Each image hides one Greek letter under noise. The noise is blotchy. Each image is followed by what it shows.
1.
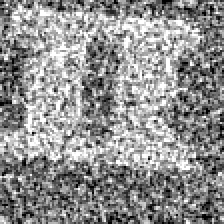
pi
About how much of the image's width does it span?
nearly all
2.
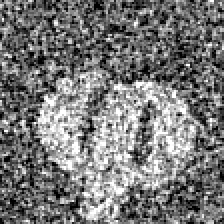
phi
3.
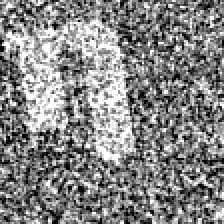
eta
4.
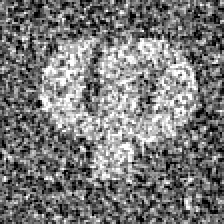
phi
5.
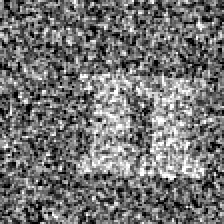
pi
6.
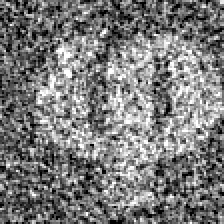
phi
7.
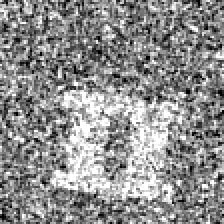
pi
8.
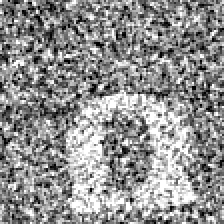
omega
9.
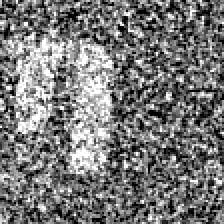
eta
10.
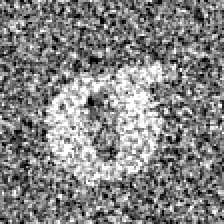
sigma
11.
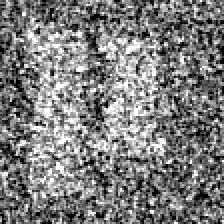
mu
